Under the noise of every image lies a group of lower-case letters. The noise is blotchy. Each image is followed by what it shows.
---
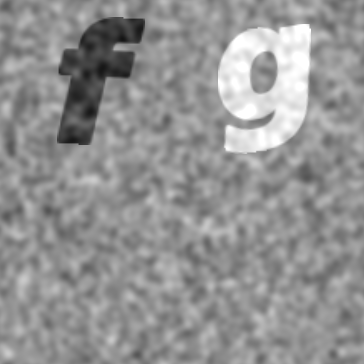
top left: dark f; top right: light g
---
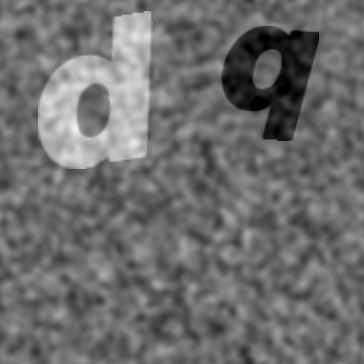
top left: light d; top right: dark q
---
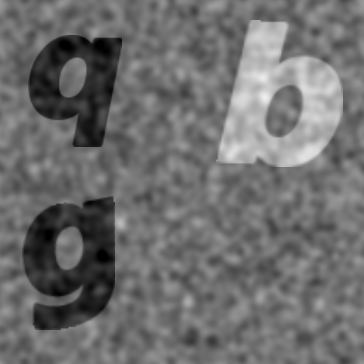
top left: dark q; top right: light b; bottom left: dark g
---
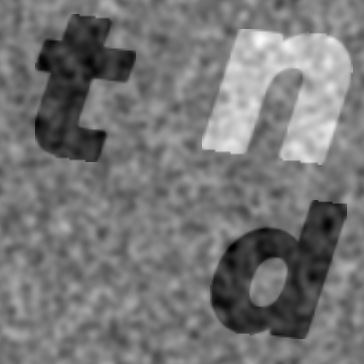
top left: dark t; top right: light n; bottom right: dark d
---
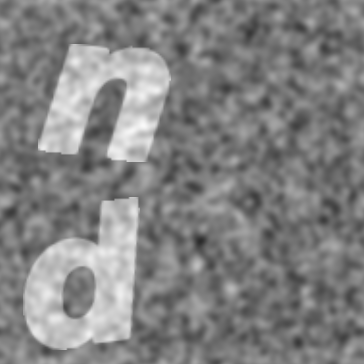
top left: light n; bottom left: light d
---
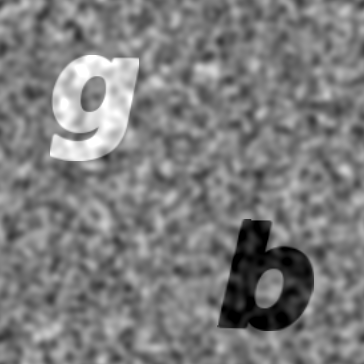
top left: light g; bottom right: dark b
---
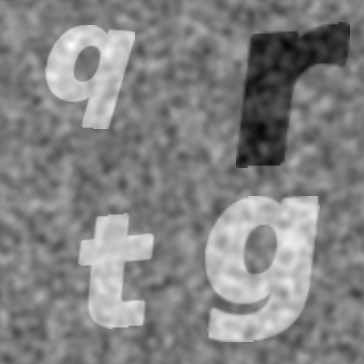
top left: light q; top right: dark r; bottom left: light t; bottom right: light g
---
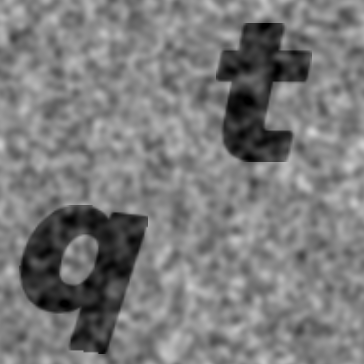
top right: dark t; bottom left: dark q
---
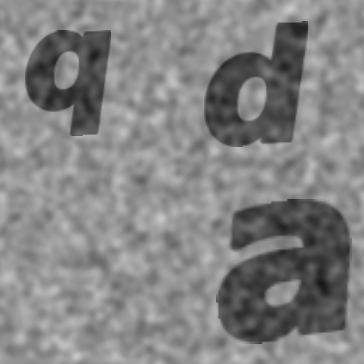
top left: dark q; top right: dark d; bottom right: dark a
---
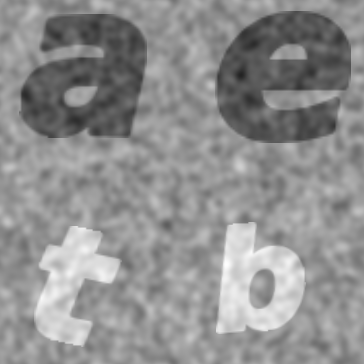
top left: dark a; top right: dark e; bottom left: light t; bottom right: light b
